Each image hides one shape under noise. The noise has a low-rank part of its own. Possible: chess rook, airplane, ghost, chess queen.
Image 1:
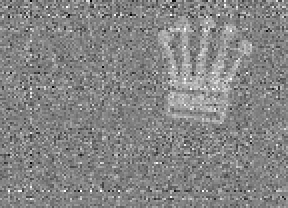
chess queen
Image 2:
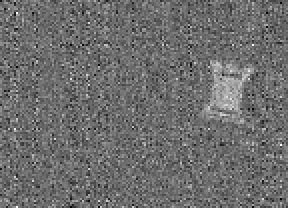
chess rook
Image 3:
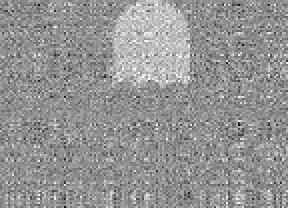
ghost
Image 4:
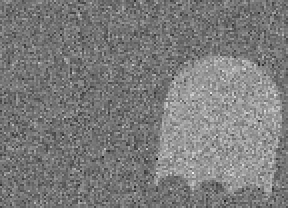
ghost
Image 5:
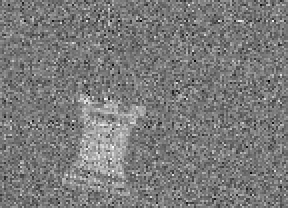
chess rook
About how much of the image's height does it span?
half
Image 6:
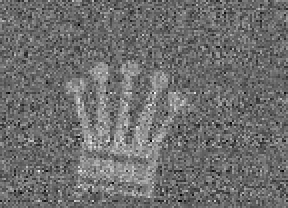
chess queen
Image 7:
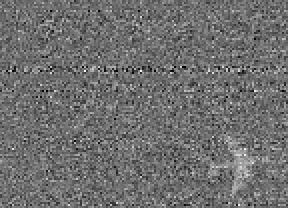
airplane
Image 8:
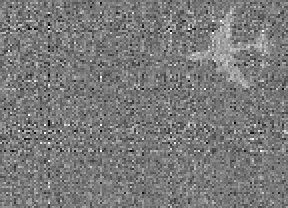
airplane
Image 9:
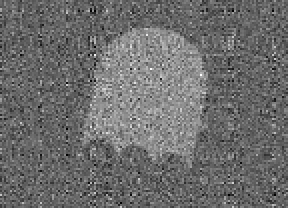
ghost
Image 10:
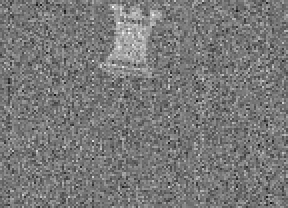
chess rook
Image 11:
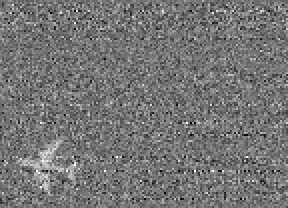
airplane
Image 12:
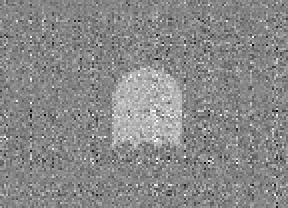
ghost
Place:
centre
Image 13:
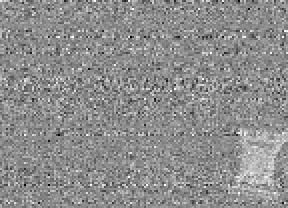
chess rook
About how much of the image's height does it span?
a third
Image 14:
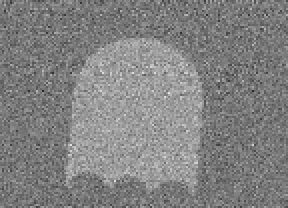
ghost
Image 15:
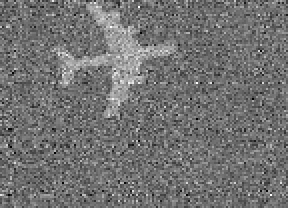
airplane
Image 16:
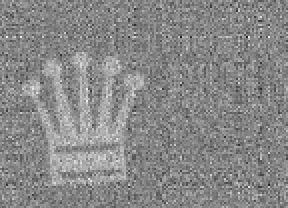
chess queen
